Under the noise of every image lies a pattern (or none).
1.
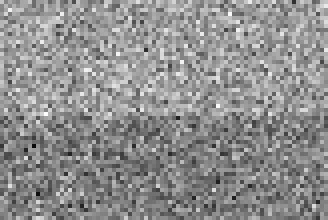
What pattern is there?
a sharp edge
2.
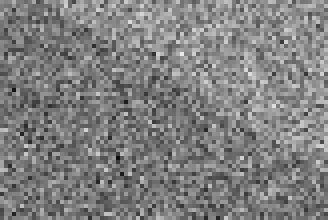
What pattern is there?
a sharp edge
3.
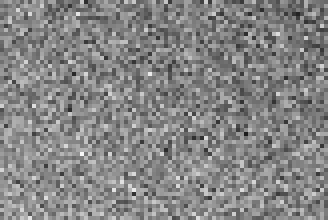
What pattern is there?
a smooth slope
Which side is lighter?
bottom left
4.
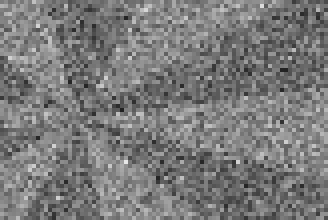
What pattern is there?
spokes from one point
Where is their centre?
middle left
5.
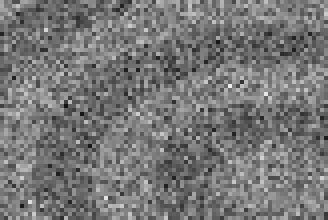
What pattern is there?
rings round one point
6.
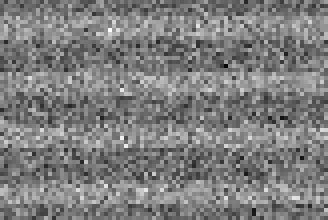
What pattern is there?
horizontal stripes
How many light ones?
4
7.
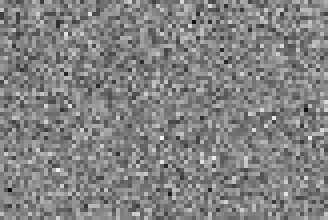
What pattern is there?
only noise
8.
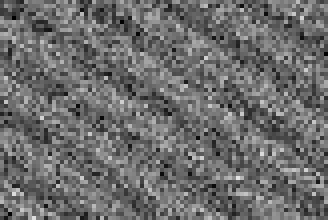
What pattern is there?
diagonal stripes
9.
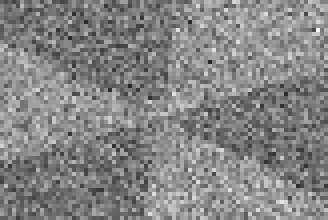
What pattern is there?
spokes from one point
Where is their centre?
centre
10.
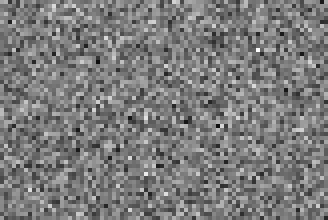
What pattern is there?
only noise
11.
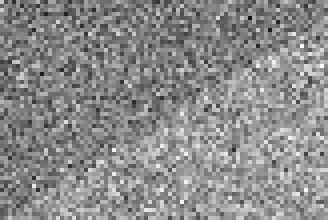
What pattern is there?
a sharp edge
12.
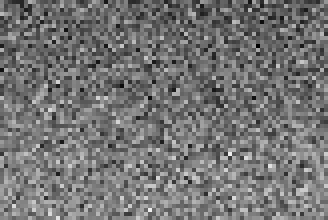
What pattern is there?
a smooth slope
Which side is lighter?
bottom
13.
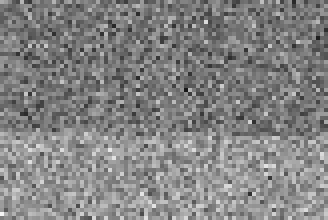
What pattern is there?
a sharp edge
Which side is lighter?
bottom
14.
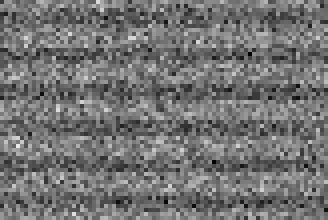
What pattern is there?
horizontal stripes
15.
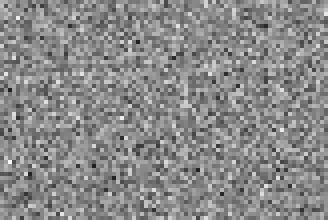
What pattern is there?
only noise
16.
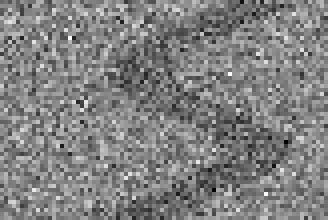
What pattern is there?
a wavy band
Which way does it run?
top to bottom
